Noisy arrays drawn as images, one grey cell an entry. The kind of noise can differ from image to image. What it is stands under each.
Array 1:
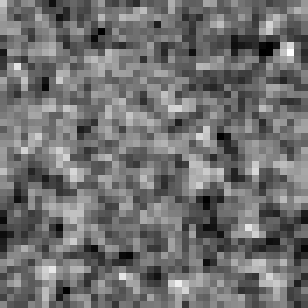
blotchy
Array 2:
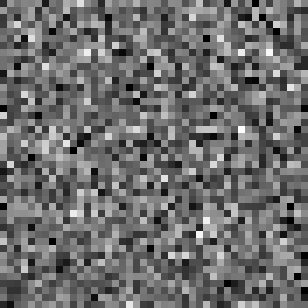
independent entries
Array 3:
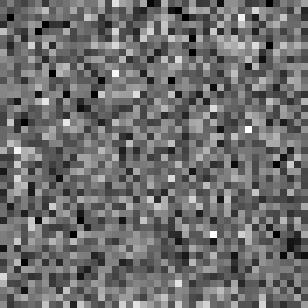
independent entries
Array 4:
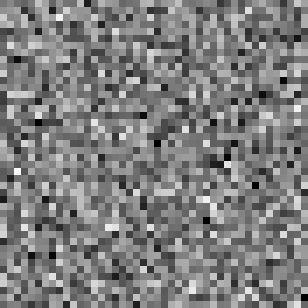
independent entries
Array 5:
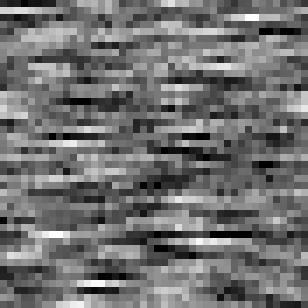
streaked along the rows
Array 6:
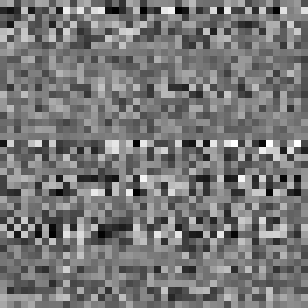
rows of uneven size
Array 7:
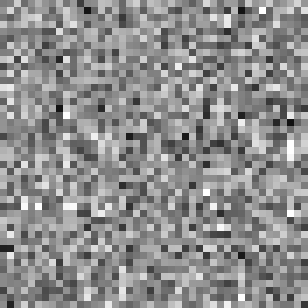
low rank plus noise
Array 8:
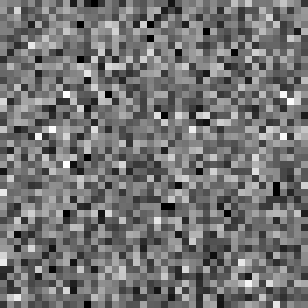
independent entries
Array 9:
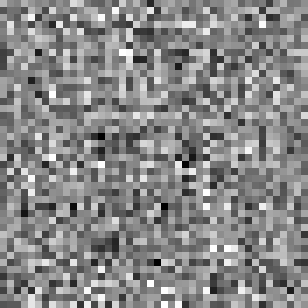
low rank plus noise
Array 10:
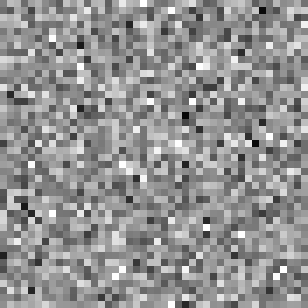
independent entries
